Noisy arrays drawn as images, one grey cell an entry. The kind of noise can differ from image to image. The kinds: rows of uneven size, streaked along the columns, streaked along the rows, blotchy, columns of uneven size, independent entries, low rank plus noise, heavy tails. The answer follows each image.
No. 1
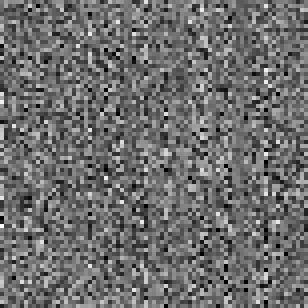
columns of uneven size
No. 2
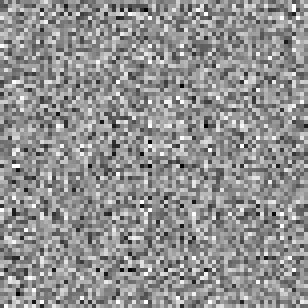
low rank plus noise
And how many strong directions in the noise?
five to eight
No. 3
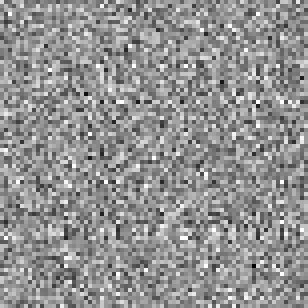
low rank plus noise
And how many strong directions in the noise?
one
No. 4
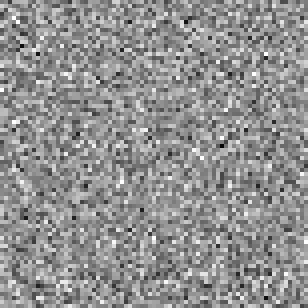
low rank plus noise
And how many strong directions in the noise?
three or four
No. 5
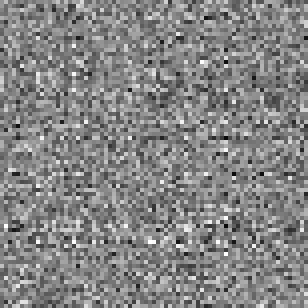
low rank plus noise
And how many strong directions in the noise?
three or four
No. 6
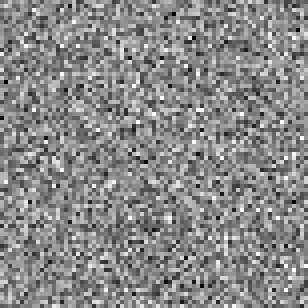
independent entries
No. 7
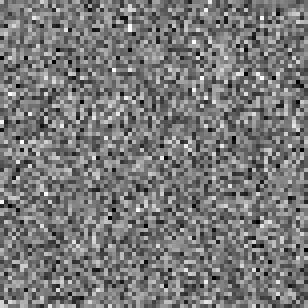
independent entries
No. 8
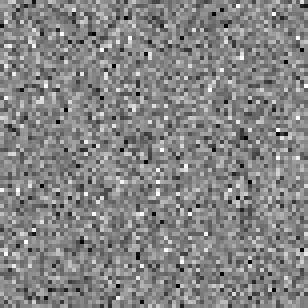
heavy tails
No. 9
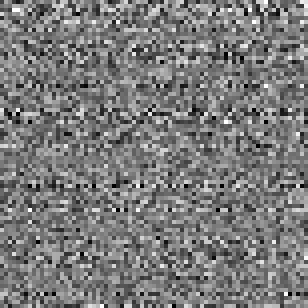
rows of uneven size
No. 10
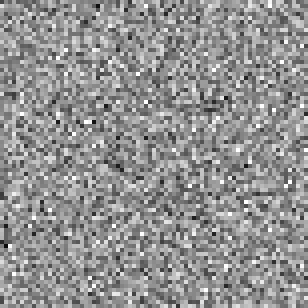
independent entries
